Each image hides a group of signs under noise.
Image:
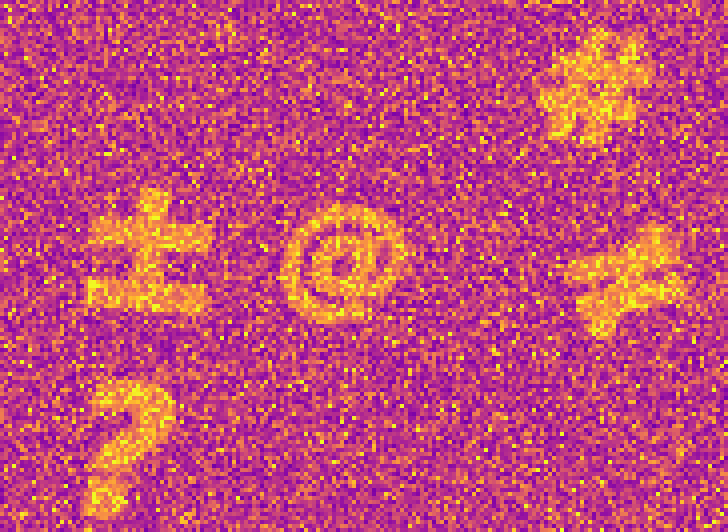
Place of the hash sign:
top right
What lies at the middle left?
plus-minus sign
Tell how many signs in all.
5
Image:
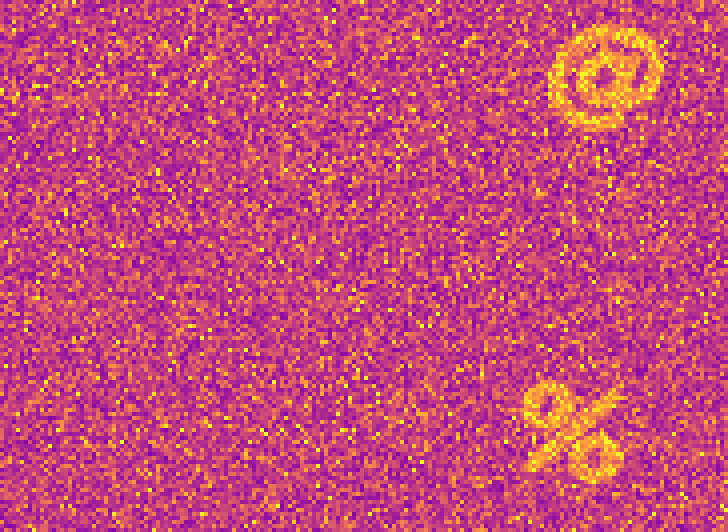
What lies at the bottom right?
percent sign
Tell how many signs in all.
2
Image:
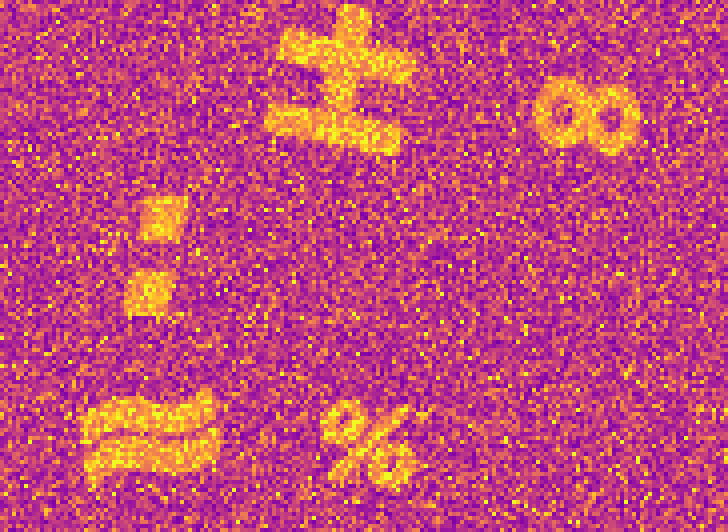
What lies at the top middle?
plus-minus sign
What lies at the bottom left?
approximately sign
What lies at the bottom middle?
percent sign
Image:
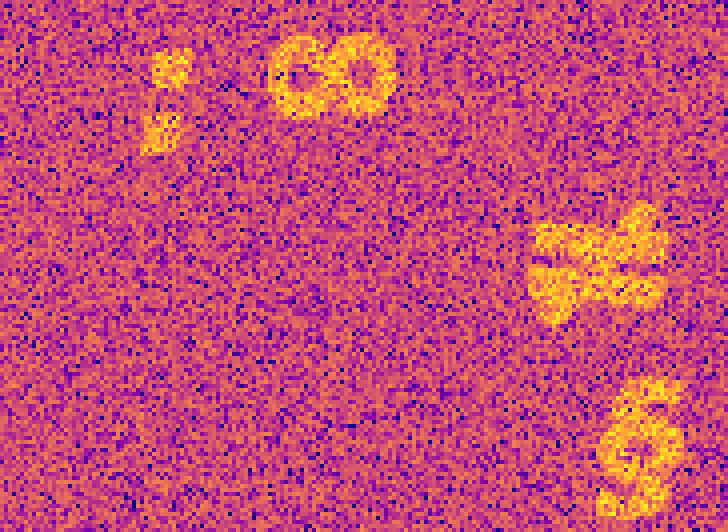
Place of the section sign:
bottom right
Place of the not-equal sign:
middle right
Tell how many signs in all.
4
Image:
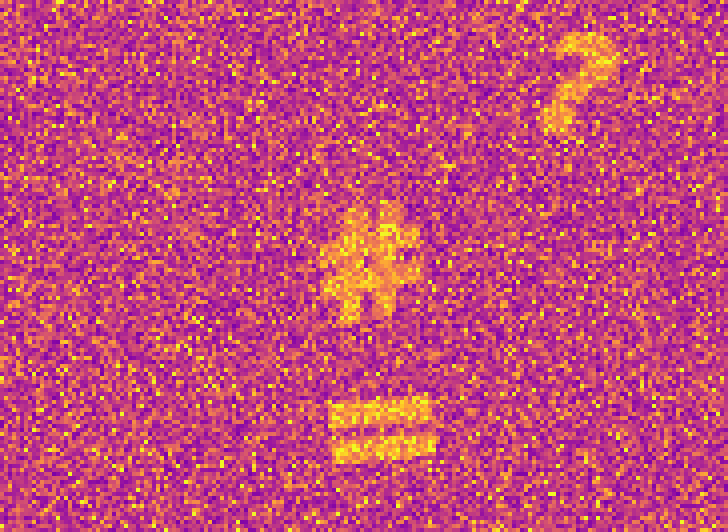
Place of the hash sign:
centre
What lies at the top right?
question mark
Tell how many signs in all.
3
